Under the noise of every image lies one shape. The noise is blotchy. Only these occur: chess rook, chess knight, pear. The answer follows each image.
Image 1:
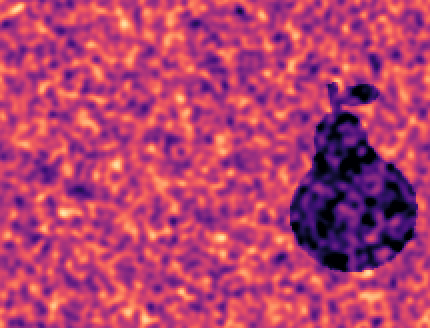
pear
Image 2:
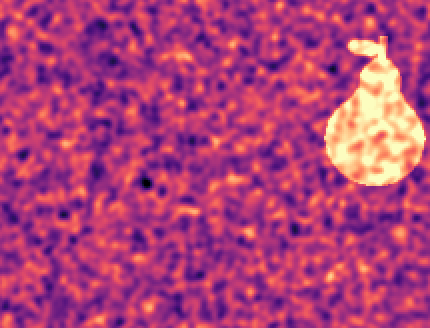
pear
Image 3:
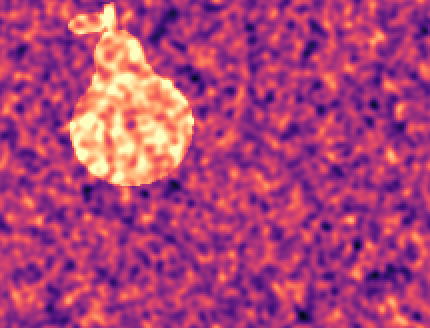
pear
